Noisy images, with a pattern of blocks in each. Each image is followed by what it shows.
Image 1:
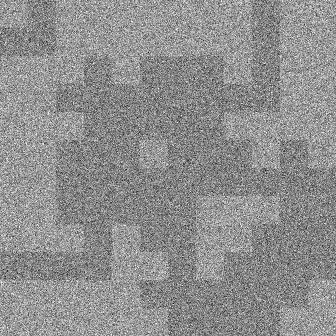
mirrored about the diagonal from the top left
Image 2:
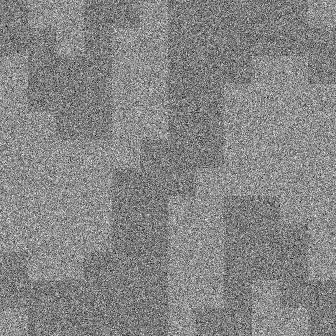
the same after a half turn
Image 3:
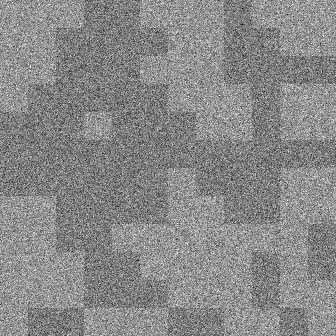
no symmetry
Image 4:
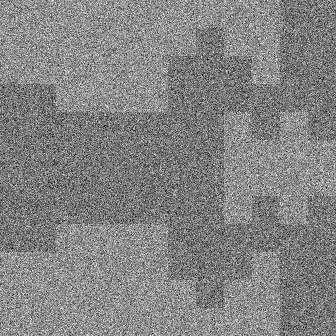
top and bottom mirror each other
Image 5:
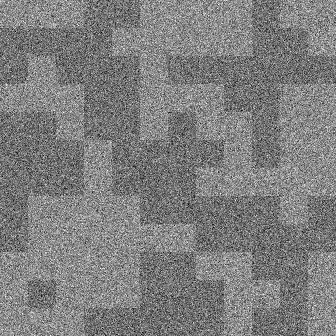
mirrored about the diagonal from the bottom left
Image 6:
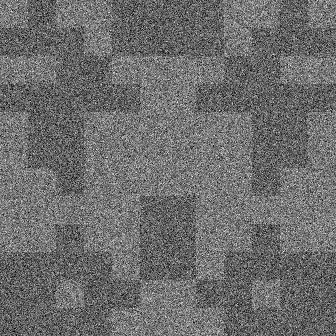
left and right mirror each other
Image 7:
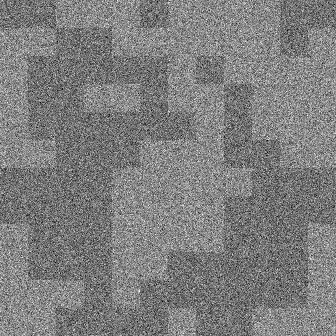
no symmetry
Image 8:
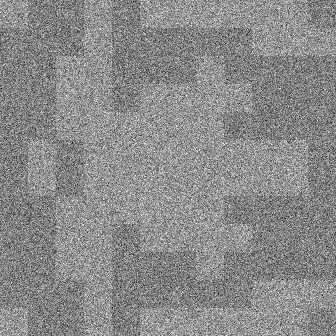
top and bottom mirror each other
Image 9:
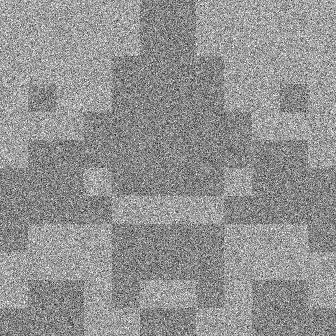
left and right mirror each other
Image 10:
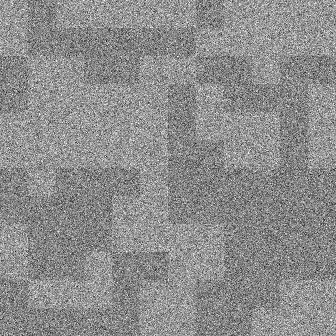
no symmetry
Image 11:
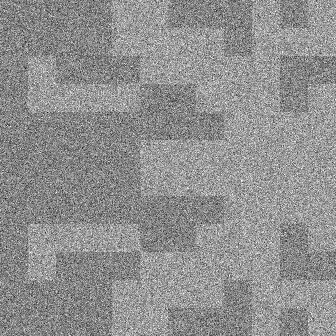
top and bottom mirror each other
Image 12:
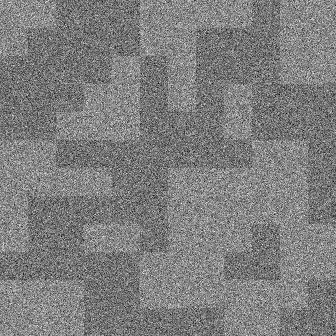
mirrored about the diagonal from the top left
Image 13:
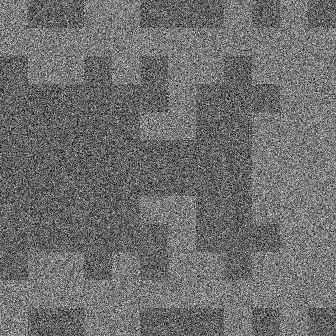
top and bottom mirror each other
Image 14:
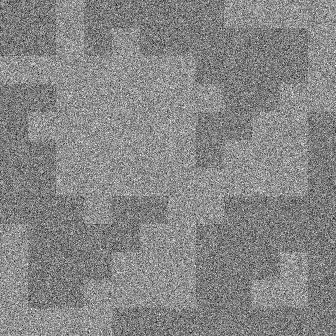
mirrored about the diagonal from the top left
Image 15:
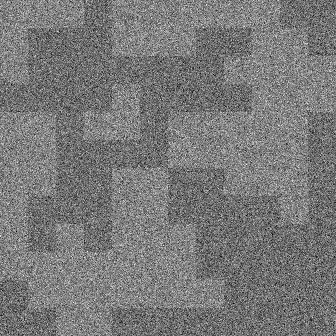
mirrored about the diagonal from the top left
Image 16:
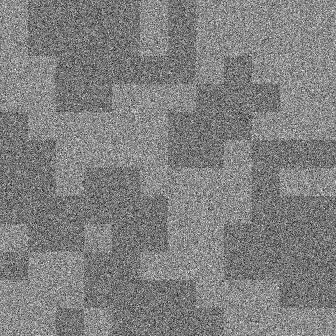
mirrored about the diagonal from the bottom left
